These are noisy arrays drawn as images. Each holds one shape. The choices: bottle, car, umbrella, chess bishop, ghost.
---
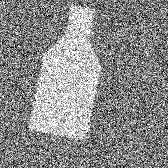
bottle
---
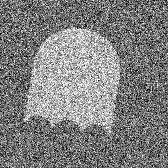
ghost
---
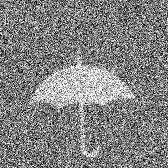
umbrella
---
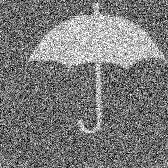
umbrella
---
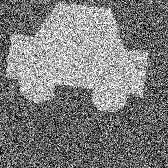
car
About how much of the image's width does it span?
nearly all
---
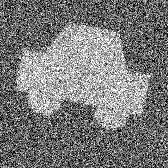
car
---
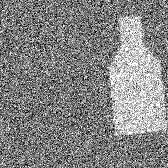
bottle
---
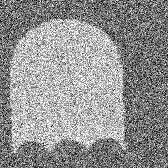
ghost
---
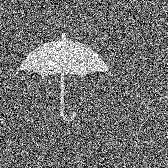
umbrella
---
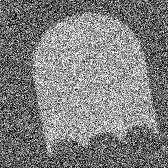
ghost
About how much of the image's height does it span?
nearly all
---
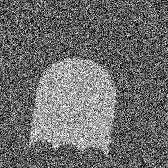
ghost
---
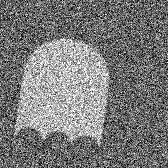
ghost
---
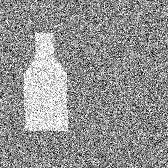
bottle
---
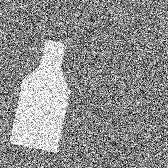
bottle
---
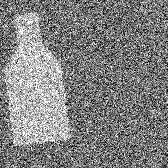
bottle
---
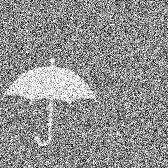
umbrella
